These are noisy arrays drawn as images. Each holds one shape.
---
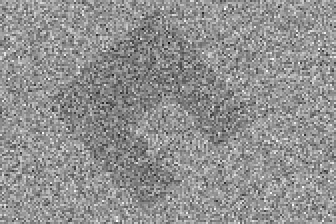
dark square with a notch
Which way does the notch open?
down and right
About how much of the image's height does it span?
nearly all
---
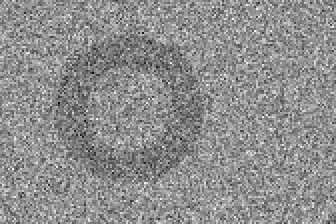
dark ring
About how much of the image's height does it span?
two thirds
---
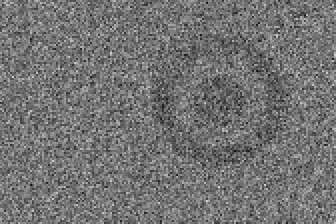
dark bullseye
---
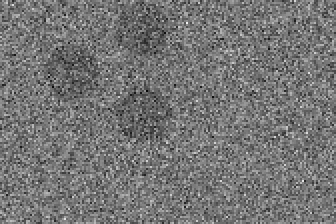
dark three dots
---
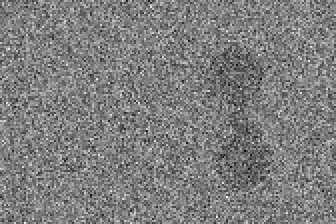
dark dumbbell
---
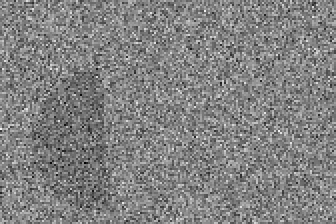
dark half disc
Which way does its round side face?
left
